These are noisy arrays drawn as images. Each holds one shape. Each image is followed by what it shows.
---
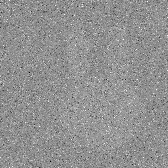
rabbit's head
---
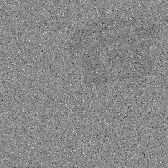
telephone
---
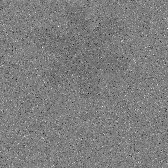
asterisk
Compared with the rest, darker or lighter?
darker
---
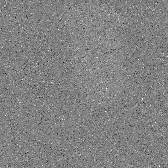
footprint
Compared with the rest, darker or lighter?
lighter
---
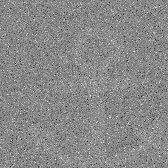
anchor
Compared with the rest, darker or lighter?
lighter
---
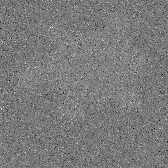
turtle
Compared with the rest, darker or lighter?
lighter
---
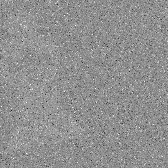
chess bishop
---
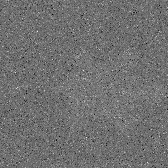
turtle
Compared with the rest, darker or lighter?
lighter
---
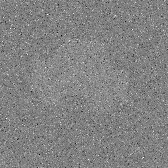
car
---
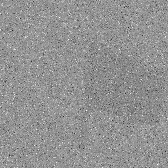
flag
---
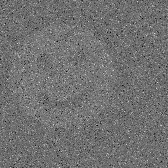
smiling face
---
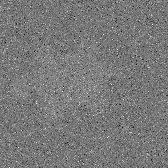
turtle
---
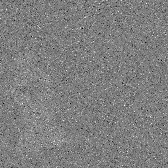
chess bishop
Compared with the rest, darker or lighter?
lighter
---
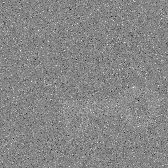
key
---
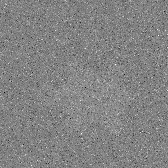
turtle
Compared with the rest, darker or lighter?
lighter
